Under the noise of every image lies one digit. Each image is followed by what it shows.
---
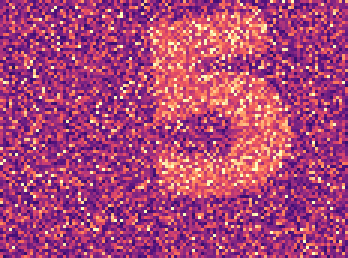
5
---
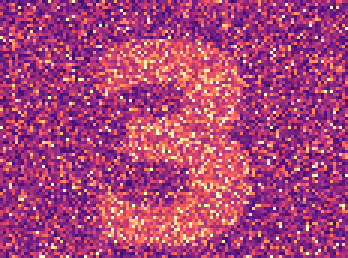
3
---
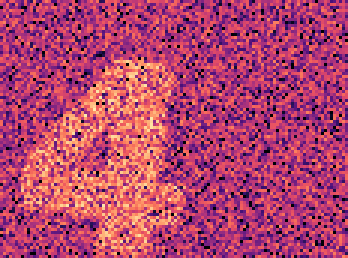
4
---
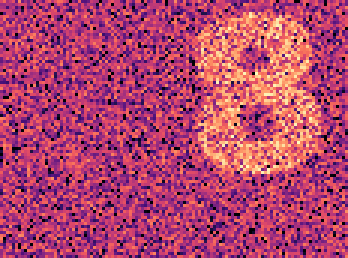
8
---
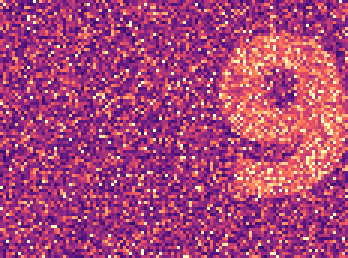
9
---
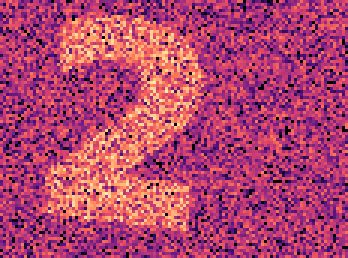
2
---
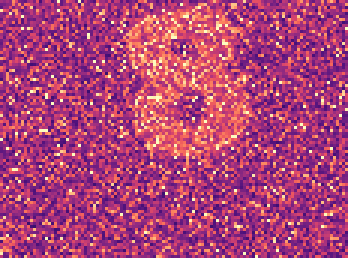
8
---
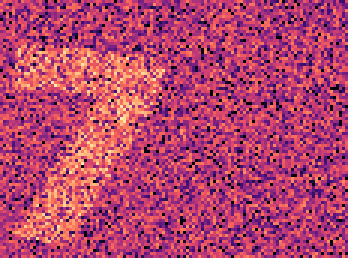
7
